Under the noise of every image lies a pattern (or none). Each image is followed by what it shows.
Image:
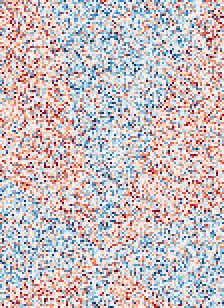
spokes from one point
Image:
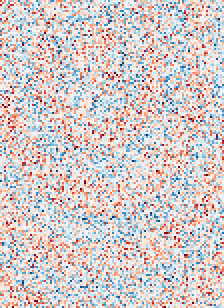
rings round one point
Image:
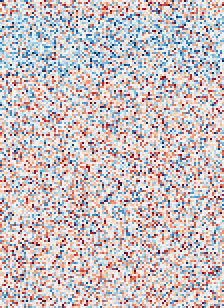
one horizontal stripe
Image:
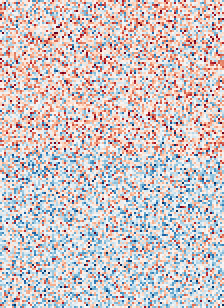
a sharp edge
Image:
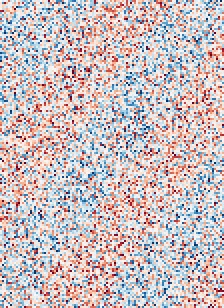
diagonal stripes
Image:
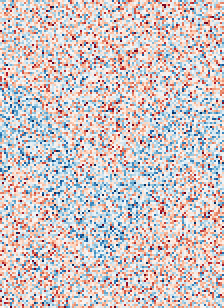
a wavy band
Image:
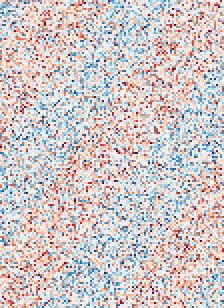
diagonal stripes
